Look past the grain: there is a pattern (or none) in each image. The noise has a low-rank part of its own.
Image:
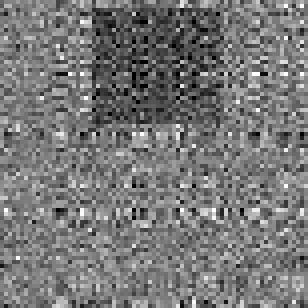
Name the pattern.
one block
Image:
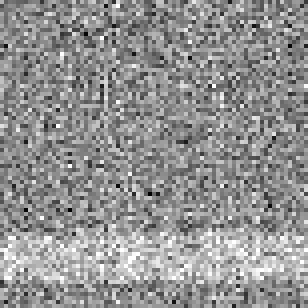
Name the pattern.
one band of rows
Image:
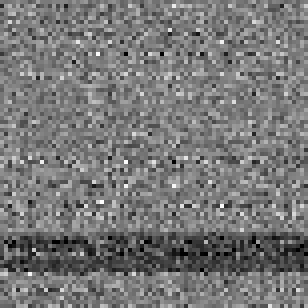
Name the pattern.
one band of rows
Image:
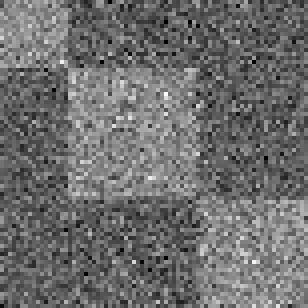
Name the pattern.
blocks along the diagonal
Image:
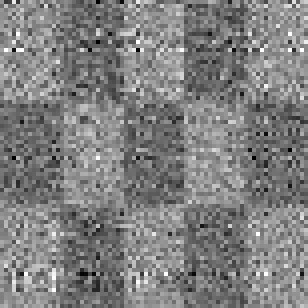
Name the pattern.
a checkerboard
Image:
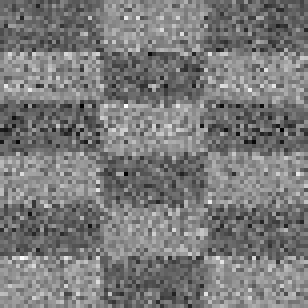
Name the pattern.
a checkerboard
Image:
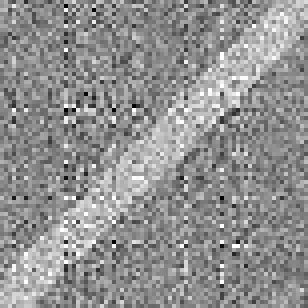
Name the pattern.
a diagonal band
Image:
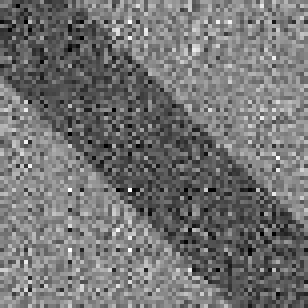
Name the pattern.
a diagonal band
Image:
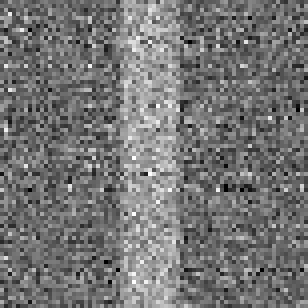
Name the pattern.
one band of columns
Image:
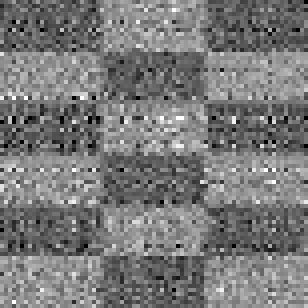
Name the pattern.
a checkerboard
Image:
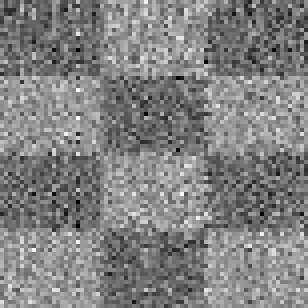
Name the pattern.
a checkerboard
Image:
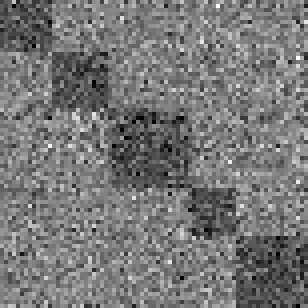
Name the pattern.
blocks along the diagonal
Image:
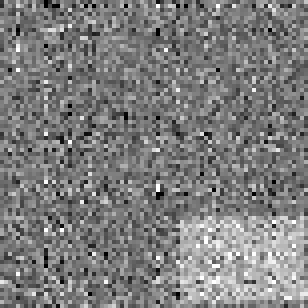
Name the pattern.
one block
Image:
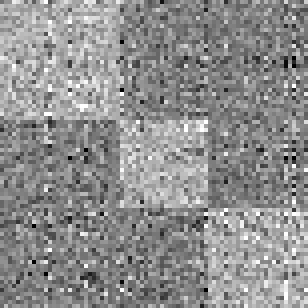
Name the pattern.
blocks along the diagonal
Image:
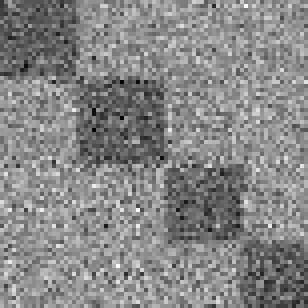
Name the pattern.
blocks along the diagonal
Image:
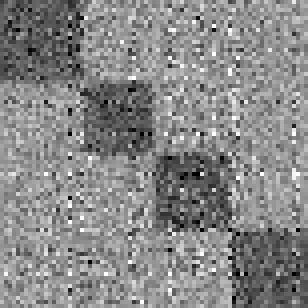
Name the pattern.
blocks along the diagonal
